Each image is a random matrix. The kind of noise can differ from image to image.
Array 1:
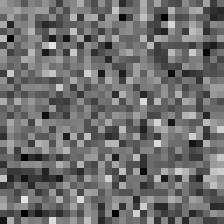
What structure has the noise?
low rank plus noise
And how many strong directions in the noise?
three or four
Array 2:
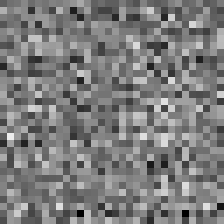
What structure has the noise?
low rank plus noise
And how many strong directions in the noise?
five to eight
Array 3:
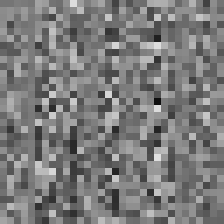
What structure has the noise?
columns of uneven size
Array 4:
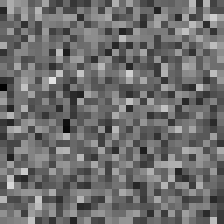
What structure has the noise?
independent entries
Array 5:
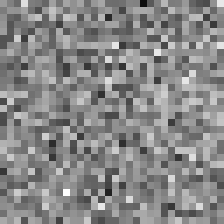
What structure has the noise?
independent entries
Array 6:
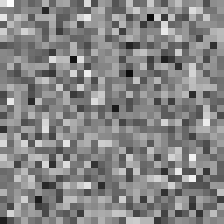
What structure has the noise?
independent entries
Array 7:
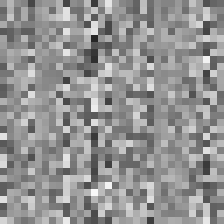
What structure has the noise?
columns of uneven size
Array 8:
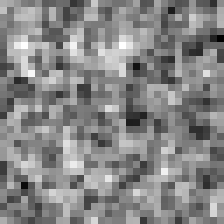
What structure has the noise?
blotchy
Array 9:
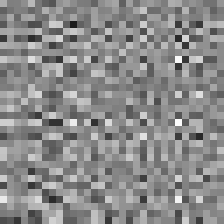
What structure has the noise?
low rank plus noise
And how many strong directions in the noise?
one
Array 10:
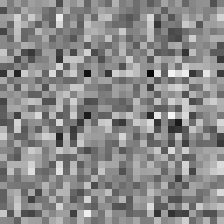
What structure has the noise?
low rank plus noise
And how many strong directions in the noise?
two
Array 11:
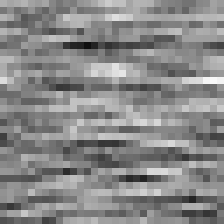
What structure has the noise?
streaked along the rows
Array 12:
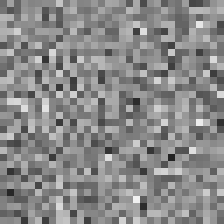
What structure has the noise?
low rank plus noise
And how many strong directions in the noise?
five to eight
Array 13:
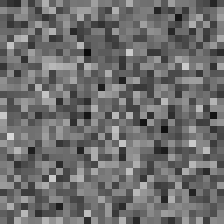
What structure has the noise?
independent entries
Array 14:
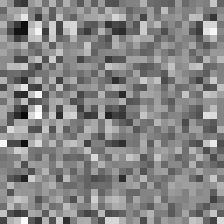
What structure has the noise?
low rank plus noise
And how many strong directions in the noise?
one
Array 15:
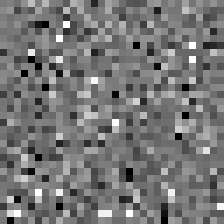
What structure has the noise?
heavy tails
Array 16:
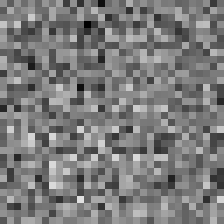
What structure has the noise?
low rank plus noise
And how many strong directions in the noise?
three or four
